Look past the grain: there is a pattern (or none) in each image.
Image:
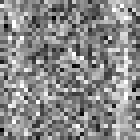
bands of columns
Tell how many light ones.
2
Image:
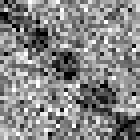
blocks along the diagonal
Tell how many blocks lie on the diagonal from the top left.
5
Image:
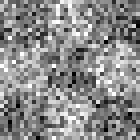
a checkerboard
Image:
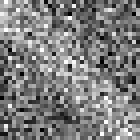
a diagonal band
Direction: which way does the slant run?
top left to bottom right
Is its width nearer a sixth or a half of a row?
a half
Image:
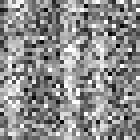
bands of columns
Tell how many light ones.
3
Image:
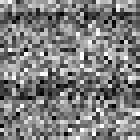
bands of rows
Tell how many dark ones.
2
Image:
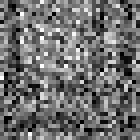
bands of rows crossing bands of columns
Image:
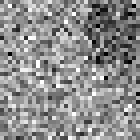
one block
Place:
top right
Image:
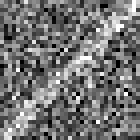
a diagonal band
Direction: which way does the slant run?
bottom left to top right
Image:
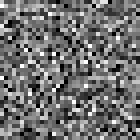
only noise
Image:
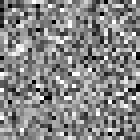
only noise
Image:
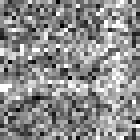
bands of rows crossing bands of columns
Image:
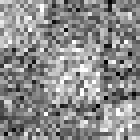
blocks along the diagonal
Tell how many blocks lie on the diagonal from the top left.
3
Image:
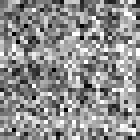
bands of rows crossing bands of columns
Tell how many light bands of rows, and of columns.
2 and 3
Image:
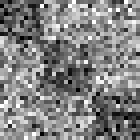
blocks along the diagonal
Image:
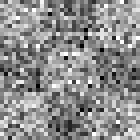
a checkerboard
